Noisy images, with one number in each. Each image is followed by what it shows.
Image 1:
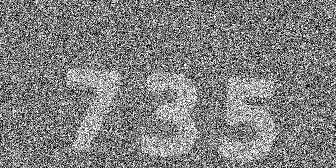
735
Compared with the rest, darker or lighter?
lighter
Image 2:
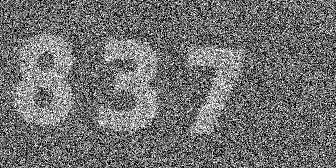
837
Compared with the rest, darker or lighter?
lighter
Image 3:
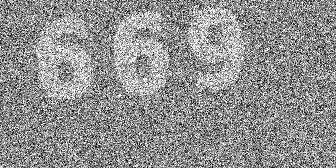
669
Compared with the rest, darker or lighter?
lighter
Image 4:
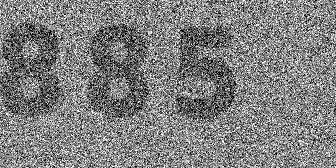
885
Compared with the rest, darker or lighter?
darker
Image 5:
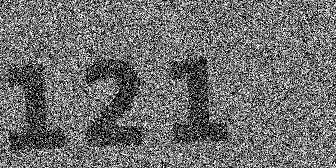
121
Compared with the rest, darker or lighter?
darker
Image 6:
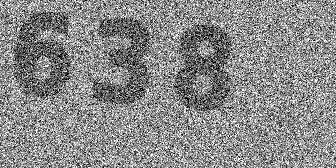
638
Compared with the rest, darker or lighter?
darker
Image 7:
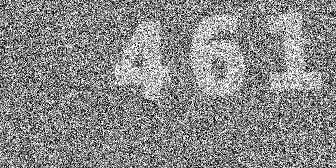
461
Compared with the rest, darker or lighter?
lighter
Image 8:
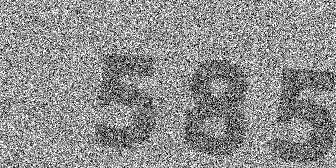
585
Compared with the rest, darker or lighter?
darker
